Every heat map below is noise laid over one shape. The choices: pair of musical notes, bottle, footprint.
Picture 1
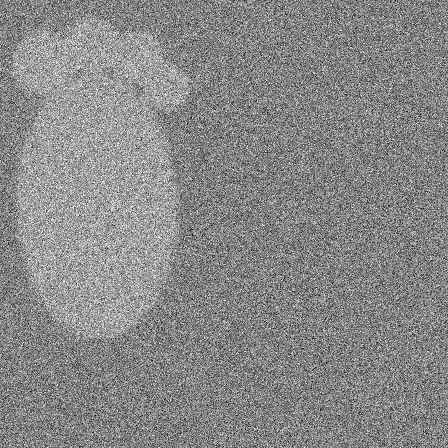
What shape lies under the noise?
footprint
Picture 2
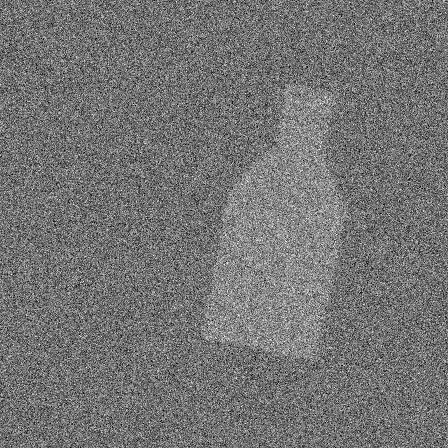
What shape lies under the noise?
bottle
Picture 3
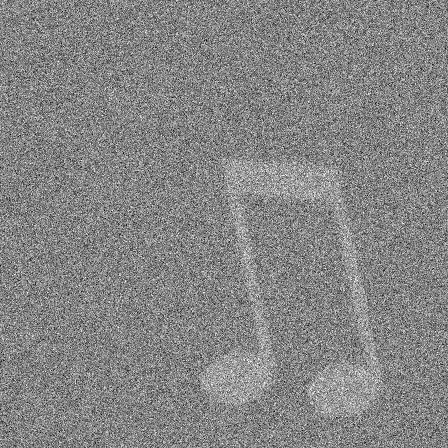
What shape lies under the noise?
pair of musical notes
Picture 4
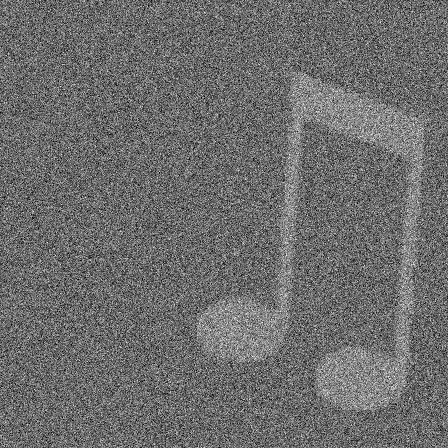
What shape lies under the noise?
pair of musical notes
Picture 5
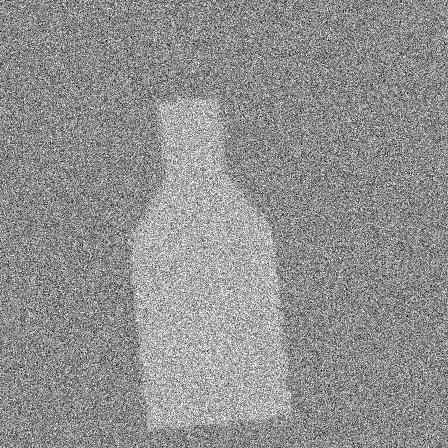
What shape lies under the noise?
bottle
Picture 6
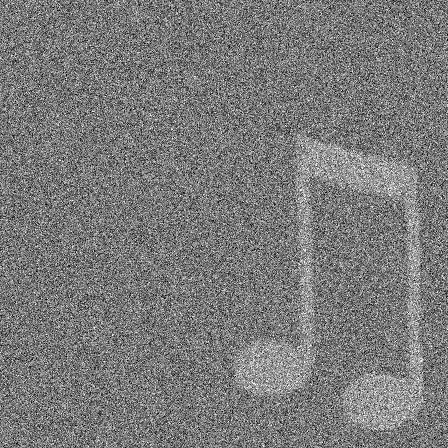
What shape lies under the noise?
pair of musical notes
